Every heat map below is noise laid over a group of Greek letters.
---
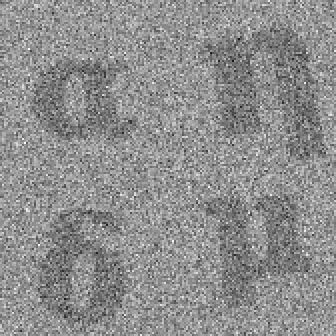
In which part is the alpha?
top left
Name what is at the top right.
eta
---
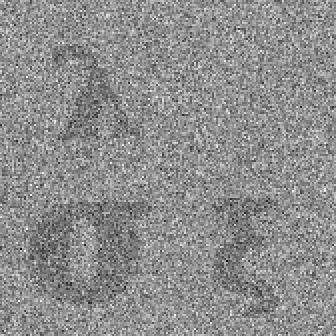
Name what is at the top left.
lambda
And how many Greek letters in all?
3
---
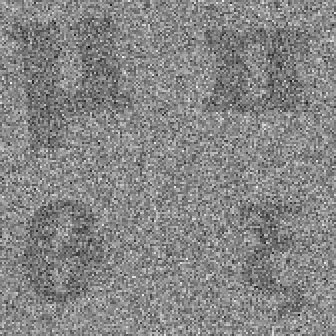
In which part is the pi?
top right
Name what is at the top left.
mu
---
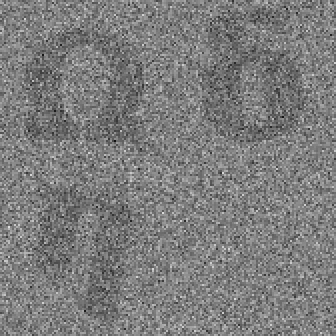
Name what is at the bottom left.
eta
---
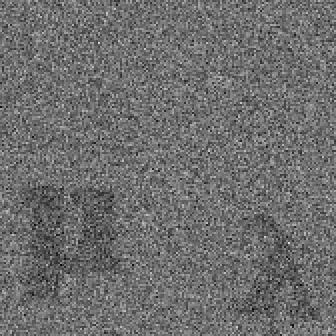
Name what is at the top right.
nothing
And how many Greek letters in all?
2
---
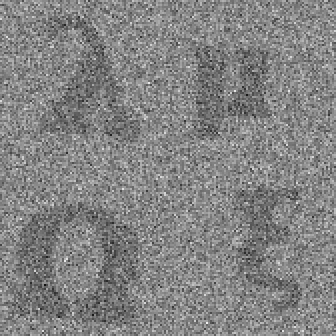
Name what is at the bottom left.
omega
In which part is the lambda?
top left
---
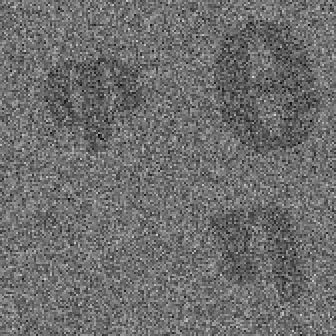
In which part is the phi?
top left
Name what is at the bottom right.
eta
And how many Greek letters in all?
3
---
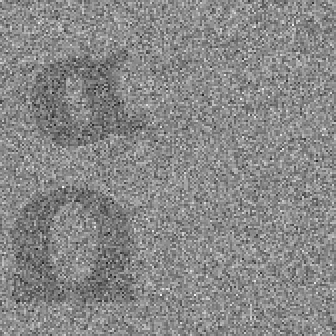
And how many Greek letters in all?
2
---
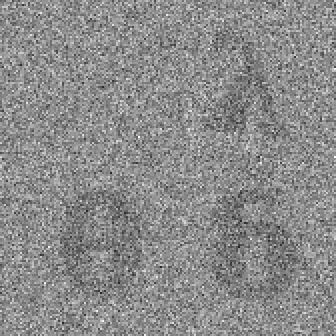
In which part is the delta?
bottom right
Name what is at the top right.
lambda
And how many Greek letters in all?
3
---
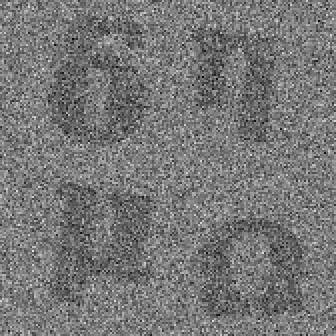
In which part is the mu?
bottom left
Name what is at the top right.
eta
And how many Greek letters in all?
4
